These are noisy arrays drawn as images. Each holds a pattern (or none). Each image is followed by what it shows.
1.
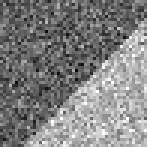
a sharp edge
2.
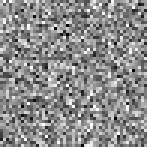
only noise
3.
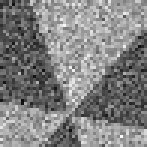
spokes from one point
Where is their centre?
bottom middle
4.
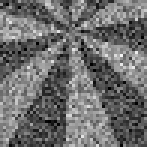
spokes from one point
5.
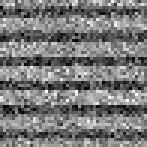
horizontal stripes
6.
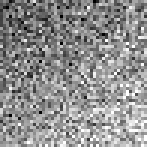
a smooth slope
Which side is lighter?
bottom right
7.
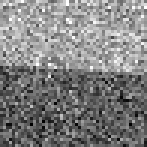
a sharp edge
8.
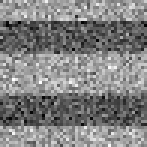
horizontal stripes
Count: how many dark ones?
2
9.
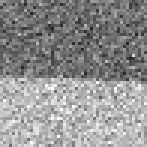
a sharp edge
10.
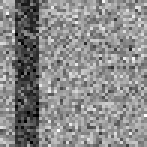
one vertical stripe
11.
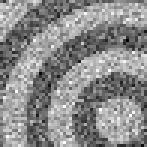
rings round one point
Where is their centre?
bottom right
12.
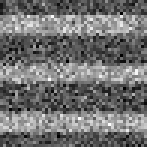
horizontal stripes
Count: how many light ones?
3
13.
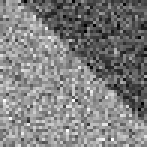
a sharp edge
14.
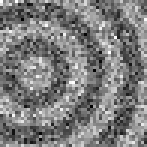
rings round one point
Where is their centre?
middle left
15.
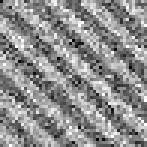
diagonal stripes
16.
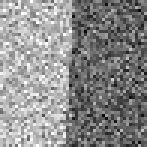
a sharp edge
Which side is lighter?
left
